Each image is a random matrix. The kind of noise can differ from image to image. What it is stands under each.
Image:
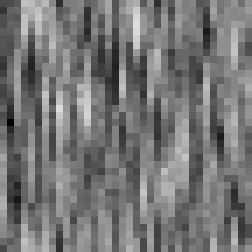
streaked along the columns
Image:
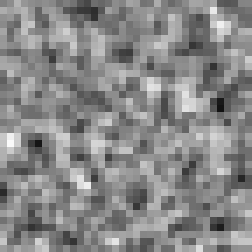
blotchy
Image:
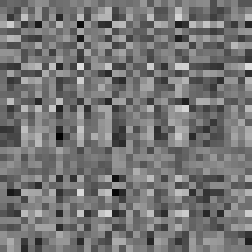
low rank plus noise
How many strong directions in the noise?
one
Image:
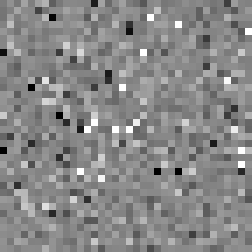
heavy tails
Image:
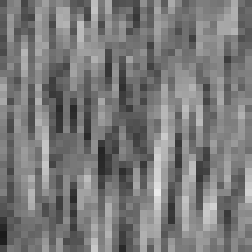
streaked along the columns
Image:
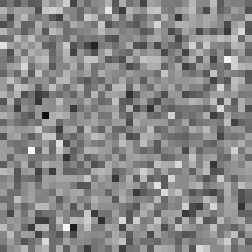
independent entries
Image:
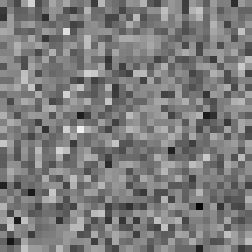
independent entries
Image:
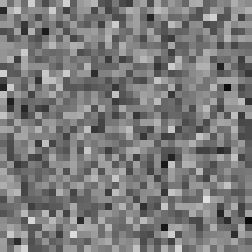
independent entries
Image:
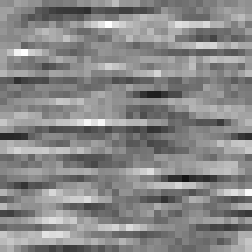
streaked along the rows
